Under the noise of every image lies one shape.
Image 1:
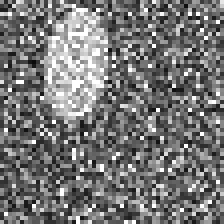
ellipse
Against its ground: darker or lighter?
lighter
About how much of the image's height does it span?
half
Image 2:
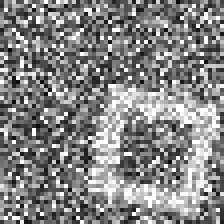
square frame
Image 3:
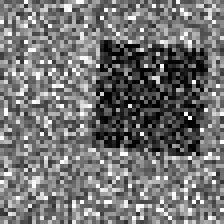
square
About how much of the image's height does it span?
half
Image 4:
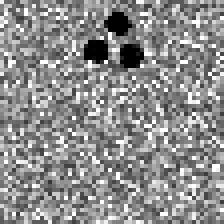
three dots
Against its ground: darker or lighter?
darker
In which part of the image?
top middle
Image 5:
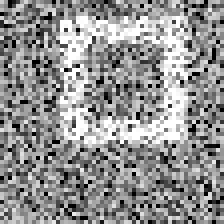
square frame
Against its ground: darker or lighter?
lighter
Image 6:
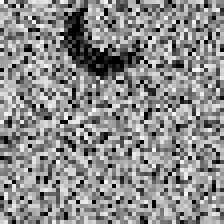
crescent
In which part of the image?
top middle
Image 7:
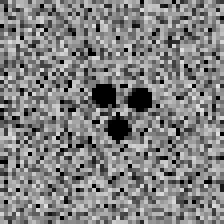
three dots
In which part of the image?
centre
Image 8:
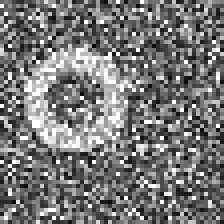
ring
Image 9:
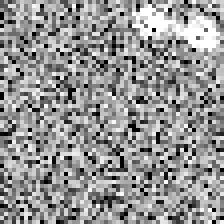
dumbbell
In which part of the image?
top right
